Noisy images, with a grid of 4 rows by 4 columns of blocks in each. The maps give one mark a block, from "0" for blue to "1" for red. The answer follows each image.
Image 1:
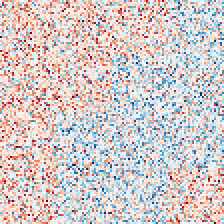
1 1 1 0
1 1 0 0
1 0 0 0
1 0 0 1
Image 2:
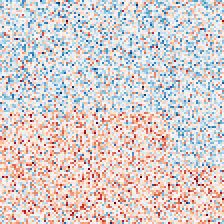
0 0 0 0
0 0 0 0
1 1 1 0
1 1 1 1
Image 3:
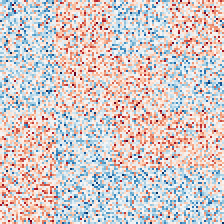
0 1 0 1
0 1 1 0
1 0 1 1
1 0 0 0
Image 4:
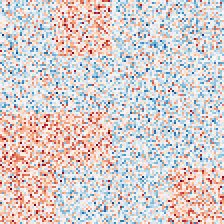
0 1 0 0
0 0 0 0
1 1 0 0
1 0 0 1
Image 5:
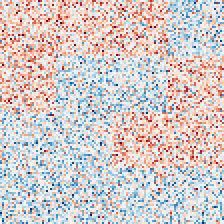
1 1 1 0
1 0 0 1
0 0 1 1
0 0 0 0
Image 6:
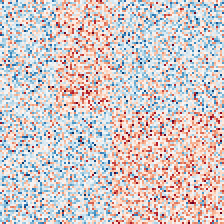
0 1 0 0
0 1 0 0
0 0 1 1
0 0 1 1
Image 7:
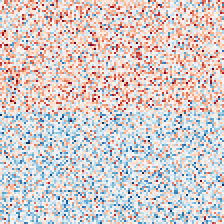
1 1 1 1
1 1 1 1
0 0 0 0
0 0 0 0
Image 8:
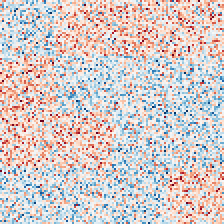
0 1 1 1
1 0 0 0
1 1 0 0
0 0 0 1
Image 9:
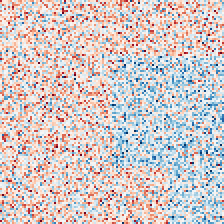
1 1 1 1
1 1 0 0
1 1 0 0
1 1 1 0
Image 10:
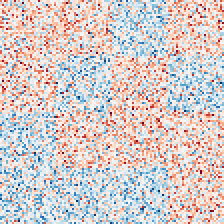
1 1 0 1
1 0 1 0
0 1 1 1
0 0 0 1
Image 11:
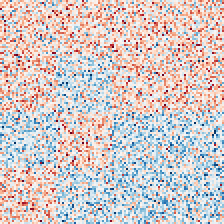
1 1 1 1
1 0 1 1
0 1 0 0
1 0 0 0
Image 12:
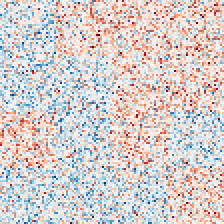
0 1 1 1
0 0 1 1
1 0 1 0
0 0 0 1
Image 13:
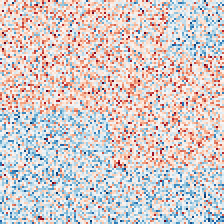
1 1 1 0
1 1 1 1
0 0 1 1
0 0 0 0
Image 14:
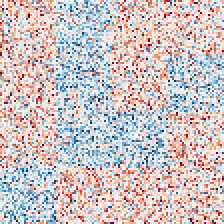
1 0 1 1
1 0 1 0
1 0 0 1
0 1 1 1
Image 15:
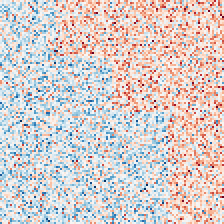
0 1 1 1
0 0 1 1
0 0 0 1
0 0 0 1
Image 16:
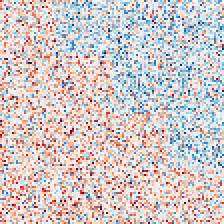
1 0 0 0
1 1 0 0
1 1 1 0
1 1 1 1
